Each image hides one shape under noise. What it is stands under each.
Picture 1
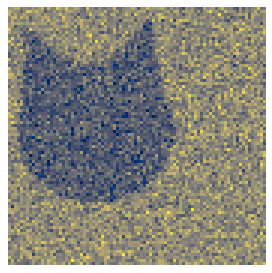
cat's head
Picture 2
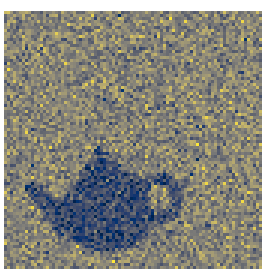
teapot
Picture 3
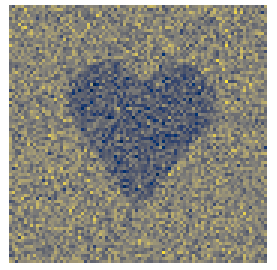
heart
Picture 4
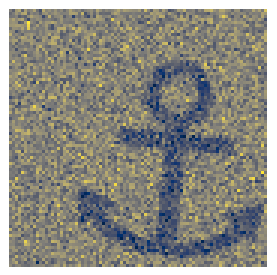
anchor
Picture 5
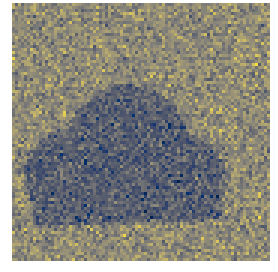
cloud
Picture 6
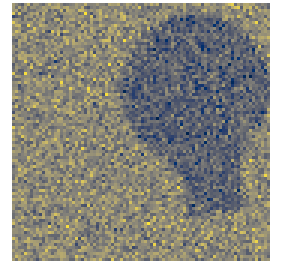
light bulb
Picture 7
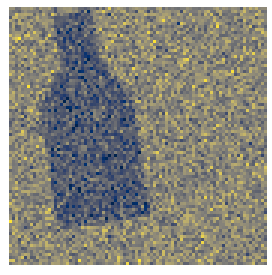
bottle
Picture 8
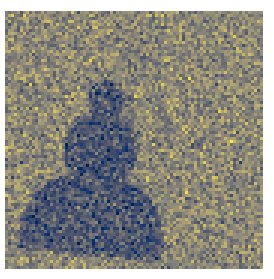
chess pawn
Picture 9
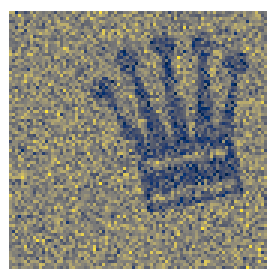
chess queen
